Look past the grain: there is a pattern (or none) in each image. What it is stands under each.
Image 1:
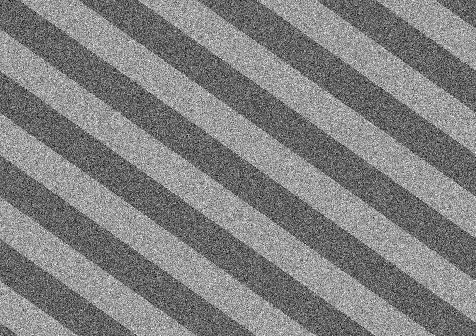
diagonal stripes
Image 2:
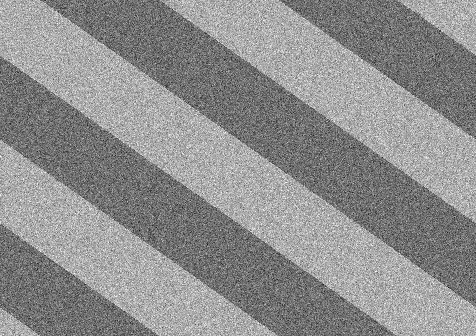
diagonal stripes
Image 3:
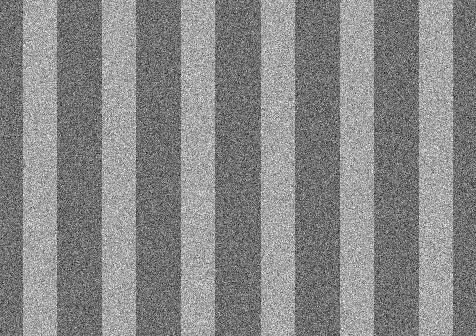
vertical stripes
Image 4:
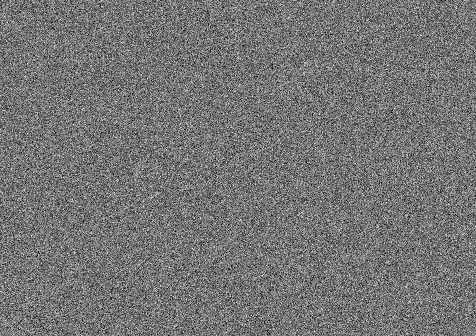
only noise
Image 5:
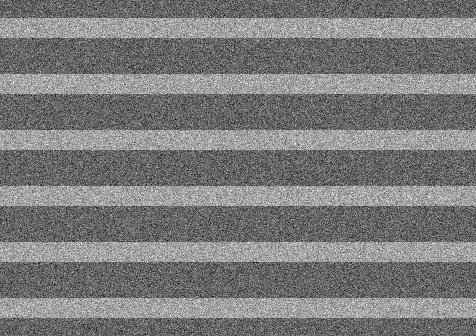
horizontal stripes
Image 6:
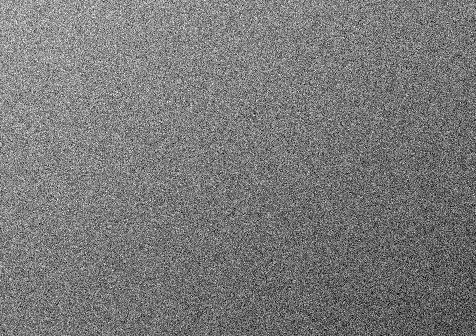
a smooth slope
